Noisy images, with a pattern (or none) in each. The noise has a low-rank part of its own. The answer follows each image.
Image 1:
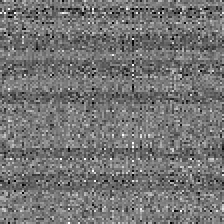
bands of rows
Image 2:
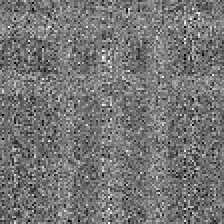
bands of rows crossing bands of columns
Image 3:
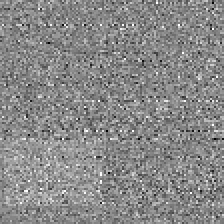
one block
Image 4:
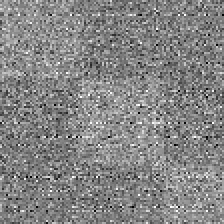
blocks along the diagonal
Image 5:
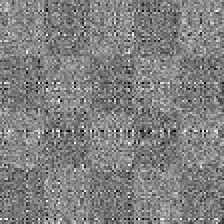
a checkerboard
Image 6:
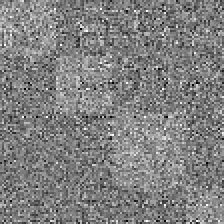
blocks along the diagonal
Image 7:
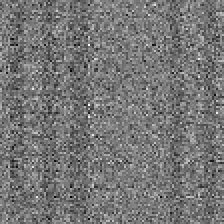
bands of columns
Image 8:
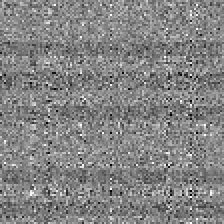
bands of rows
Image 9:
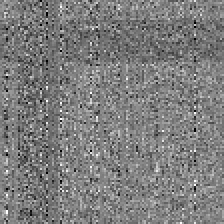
bands of rows crossing bands of columns
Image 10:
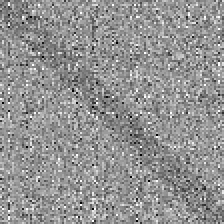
a diagonal band
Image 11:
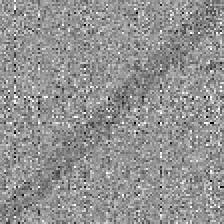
a diagonal band
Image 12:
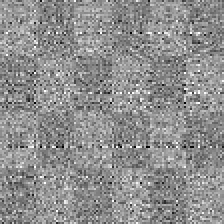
a checkerboard
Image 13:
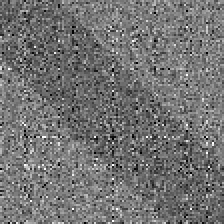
a diagonal band
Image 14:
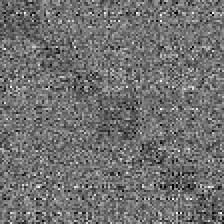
blocks along the diagonal
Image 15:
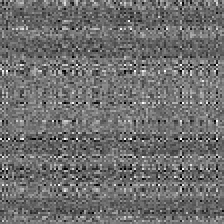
bands of rows
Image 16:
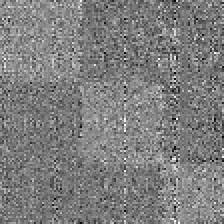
blocks along the diagonal
